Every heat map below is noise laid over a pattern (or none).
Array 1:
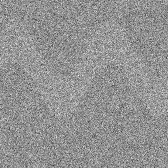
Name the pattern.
a wavy band
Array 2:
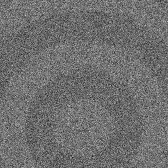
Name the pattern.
rings round one point
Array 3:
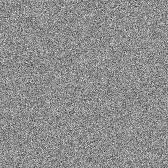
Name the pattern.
only noise
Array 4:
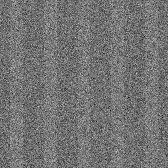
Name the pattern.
vertical stripes
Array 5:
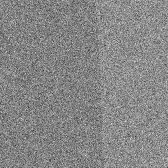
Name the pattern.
a sharp edge
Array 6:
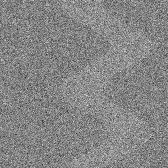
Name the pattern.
a wavy band
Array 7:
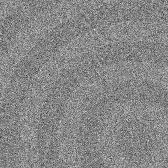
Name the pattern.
rings round one point
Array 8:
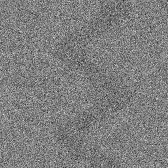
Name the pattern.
a wavy band
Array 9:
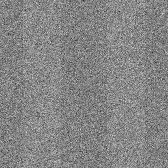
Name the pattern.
vertical stripes
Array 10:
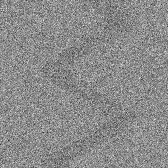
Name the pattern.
a wavy band
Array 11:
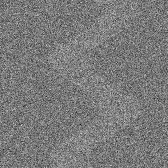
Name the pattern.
a wavy band
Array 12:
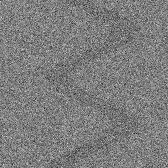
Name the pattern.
a wavy band
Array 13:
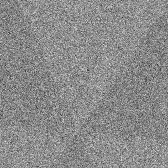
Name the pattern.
spokes from one point
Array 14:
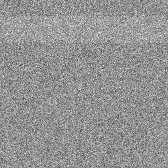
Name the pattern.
one horizontal stripe
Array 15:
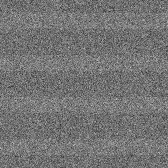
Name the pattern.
horizontal stripes
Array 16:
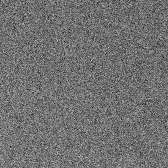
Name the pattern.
a smooth slope
